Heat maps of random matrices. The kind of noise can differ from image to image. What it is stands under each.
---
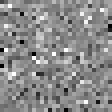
heavy tails
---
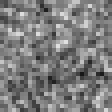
blotchy
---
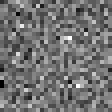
low rank plus noise
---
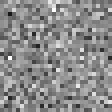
independent entries
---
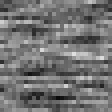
streaked along the rows
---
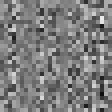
columns of uneven size
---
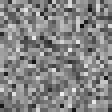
independent entries
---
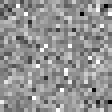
heavy tails
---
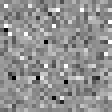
heavy tails
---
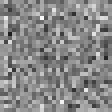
low rank plus noise
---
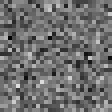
independent entries
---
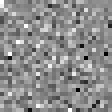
heavy tails
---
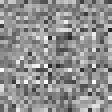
low rank plus noise
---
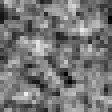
blotchy
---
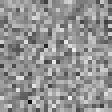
independent entries
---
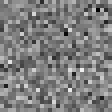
independent entries
